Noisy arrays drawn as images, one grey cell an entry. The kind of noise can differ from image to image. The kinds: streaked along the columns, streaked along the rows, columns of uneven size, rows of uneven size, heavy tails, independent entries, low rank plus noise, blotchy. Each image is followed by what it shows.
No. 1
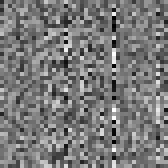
columns of uneven size
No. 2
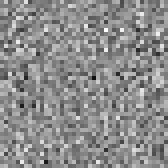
low rank plus noise
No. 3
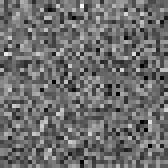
low rank plus noise
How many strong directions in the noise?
five to eight
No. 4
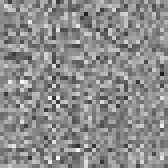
low rank plus noise
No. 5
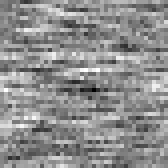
streaked along the rows
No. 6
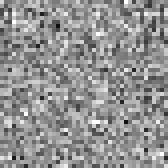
low rank plus noise
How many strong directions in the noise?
five to eight
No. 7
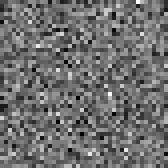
independent entries
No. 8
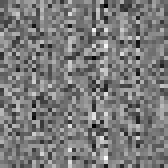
columns of uneven size
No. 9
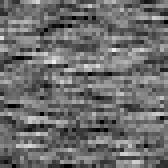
streaked along the rows
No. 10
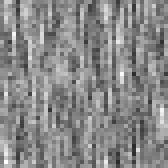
streaked along the columns
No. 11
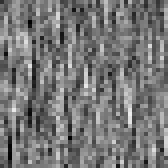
streaked along the columns
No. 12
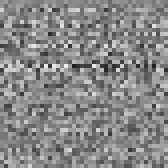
rows of uneven size
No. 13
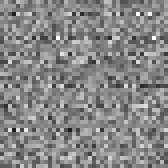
rows of uneven size
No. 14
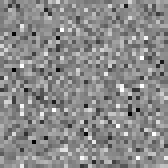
heavy tails
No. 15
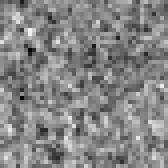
blotchy
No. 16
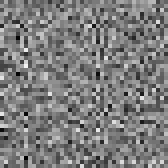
low rank plus noise
